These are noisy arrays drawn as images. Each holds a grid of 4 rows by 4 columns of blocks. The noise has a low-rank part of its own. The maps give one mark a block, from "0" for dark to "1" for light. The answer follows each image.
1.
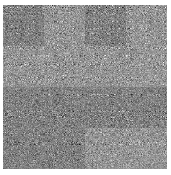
0101
1111
0000
0011
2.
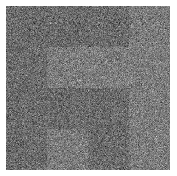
0001
0111
0001
0101
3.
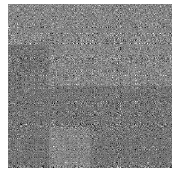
1111
0111
0000
0100
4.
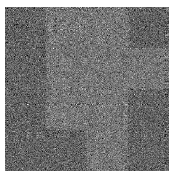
0110
0111
0110
0010
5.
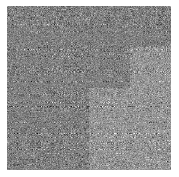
0000
0001
0011
0011
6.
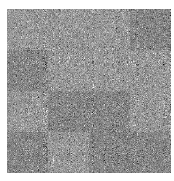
1110
0111
1001
0100
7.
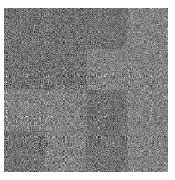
0001
0011
1101
0101
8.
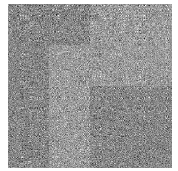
0011
0111
0100
0100
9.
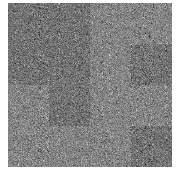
0011
0010
1011
1110
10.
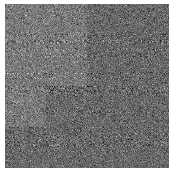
1100
1100
1000
0000
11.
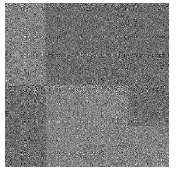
1000
1000
0110
0111
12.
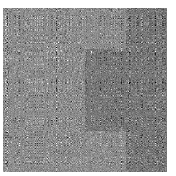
1110
1100
1100
1110
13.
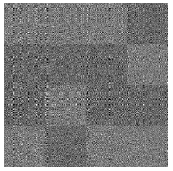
1110
0001
0100
1011
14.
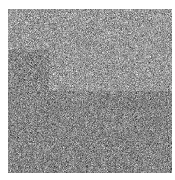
1111
0111
0000
0000
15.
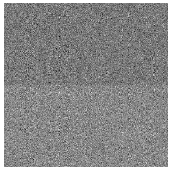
0000
0000
1111
1111
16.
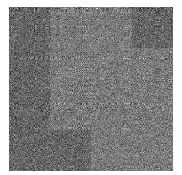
0110
0111
0111
0011
